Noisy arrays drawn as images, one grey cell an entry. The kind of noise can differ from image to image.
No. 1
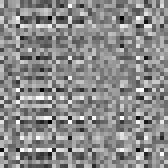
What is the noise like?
low rank plus noise
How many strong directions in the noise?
one
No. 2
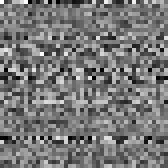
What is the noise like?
rows of uneven size
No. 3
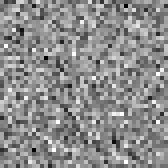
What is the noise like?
independent entries
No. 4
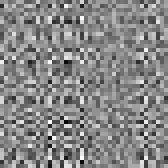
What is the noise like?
low rank plus noise
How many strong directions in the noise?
one
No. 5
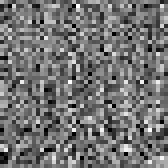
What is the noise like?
low rank plus noise
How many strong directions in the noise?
three or four
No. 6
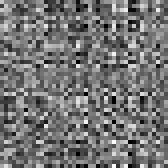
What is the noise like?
low rank plus noise
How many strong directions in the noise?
two
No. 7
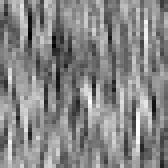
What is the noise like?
streaked along the columns
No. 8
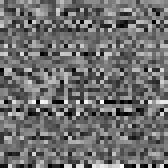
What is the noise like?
rows of uneven size
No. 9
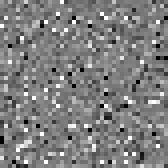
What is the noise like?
heavy tails
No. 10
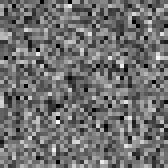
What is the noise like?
independent entries
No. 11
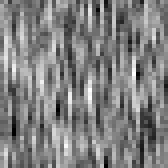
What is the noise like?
streaked along the columns
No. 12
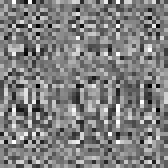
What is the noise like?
low rank plus noise
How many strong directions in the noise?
two
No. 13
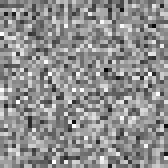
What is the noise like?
independent entries
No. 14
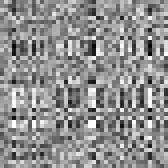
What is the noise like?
low rank plus noise
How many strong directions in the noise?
one
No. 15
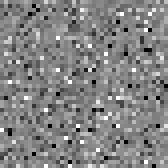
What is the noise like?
heavy tails
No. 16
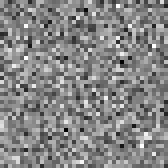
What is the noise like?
independent entries
